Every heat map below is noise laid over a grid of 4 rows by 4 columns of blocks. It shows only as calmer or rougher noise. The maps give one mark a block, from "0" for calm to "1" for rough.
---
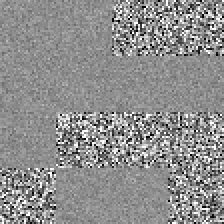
0 0 1 1
0 0 0 0
0 1 1 1
1 0 0 1
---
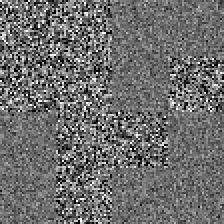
1 1 0 0
1 1 0 1
0 1 1 0
0 1 0 0
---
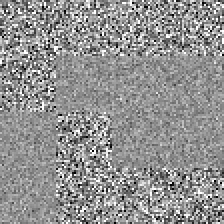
1 1 1 1
1 0 0 0
0 1 0 0
0 1 1 1
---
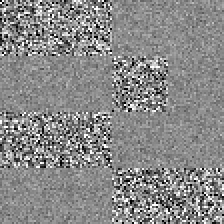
1 1 0 0
0 0 1 0
1 1 0 0
0 0 1 1
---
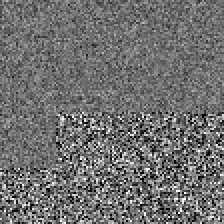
0 0 0 0
0 0 0 0
0 1 1 1
1 1 1 1
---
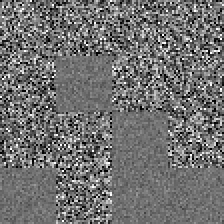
1 1 1 1
1 0 1 1
1 1 0 1
0 1 0 0
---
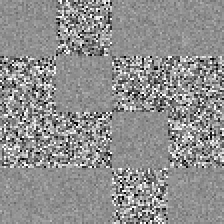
0 1 0 0
1 0 1 1
1 1 0 1
0 0 1 0
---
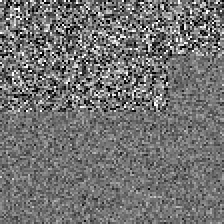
1 1 1 1
1 1 1 0
0 0 0 0
0 0 0 0
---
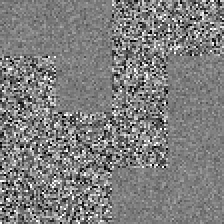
0 0 1 1
1 0 1 0
1 1 1 0
1 1 0 0
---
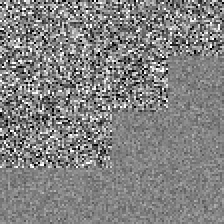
1 1 1 1
1 1 1 0
1 1 0 0
0 0 0 0
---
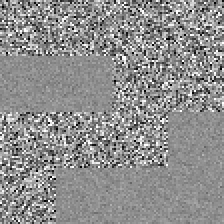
1 1 1 1
0 0 1 1
1 1 1 0
1 0 0 0
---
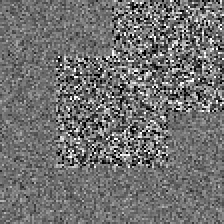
0 0 1 1
0 1 1 1
0 1 1 0
0 0 0 0
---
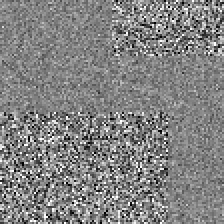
0 0 1 1
0 0 0 0
1 1 1 0
1 1 1 0
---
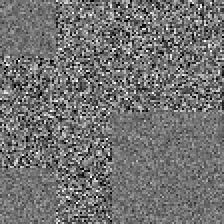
0 1 1 1
1 1 1 1
1 1 0 0
0 1 0 0
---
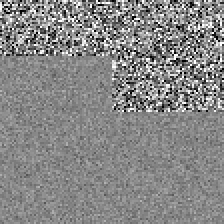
1 1 1 1
0 0 1 1
0 0 0 0
0 0 0 0
